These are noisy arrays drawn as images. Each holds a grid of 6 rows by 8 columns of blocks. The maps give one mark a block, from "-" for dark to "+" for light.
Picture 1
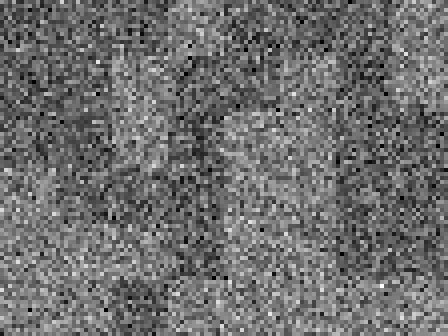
- - - + - - - +
- - + - - + - +
- - + - + + - -
+ - - - + + - -
+ + + - + + - -
+ + - + + + + +
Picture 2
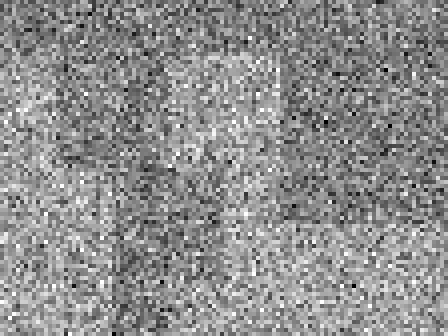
- - - - - - - -
+ - - + + - - -
+ - - + + - - -
+ + - - + - - -
+ + - - + + + +
+ + - + + + + +
